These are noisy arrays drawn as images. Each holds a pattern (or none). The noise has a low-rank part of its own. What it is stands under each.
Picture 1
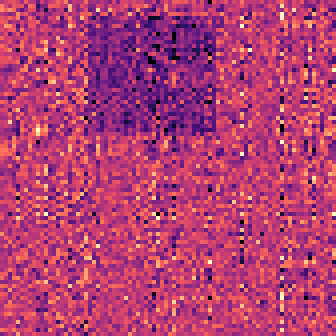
one block
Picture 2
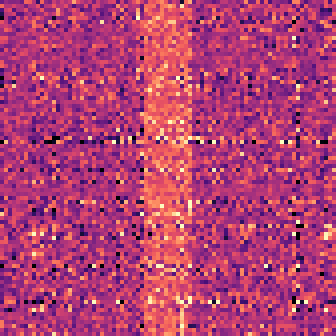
one band of columns
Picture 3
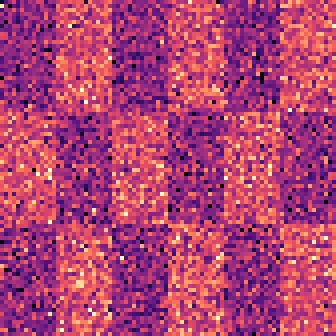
a checkerboard
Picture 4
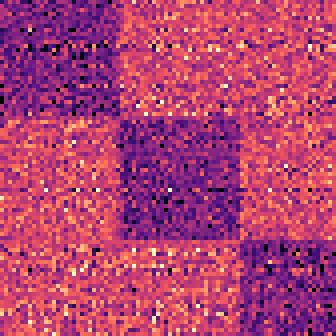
blocks along the diagonal
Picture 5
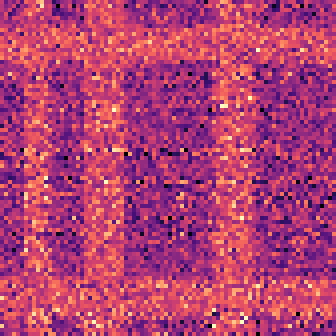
bands of rows crossing bands of columns
